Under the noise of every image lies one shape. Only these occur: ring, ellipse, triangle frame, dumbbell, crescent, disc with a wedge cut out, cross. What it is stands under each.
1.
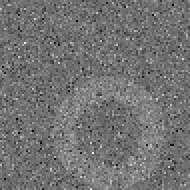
light ring
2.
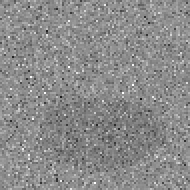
dark ellipse
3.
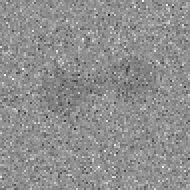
dark dumbbell
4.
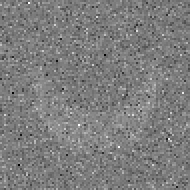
light crescent
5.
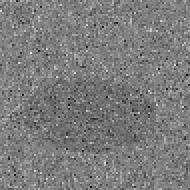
dark ellipse
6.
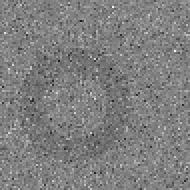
dark ring
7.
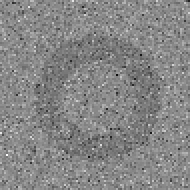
dark ring
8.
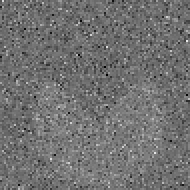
light disc with a wedge cut out
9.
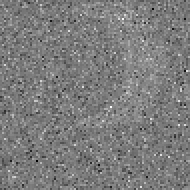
light crescent
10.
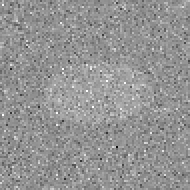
light ellipse
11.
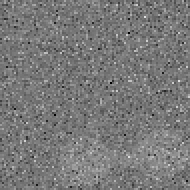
light dumbbell
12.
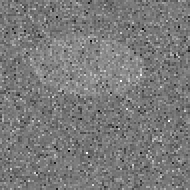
light ellipse
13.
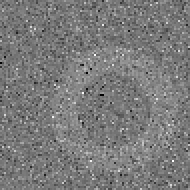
light ring
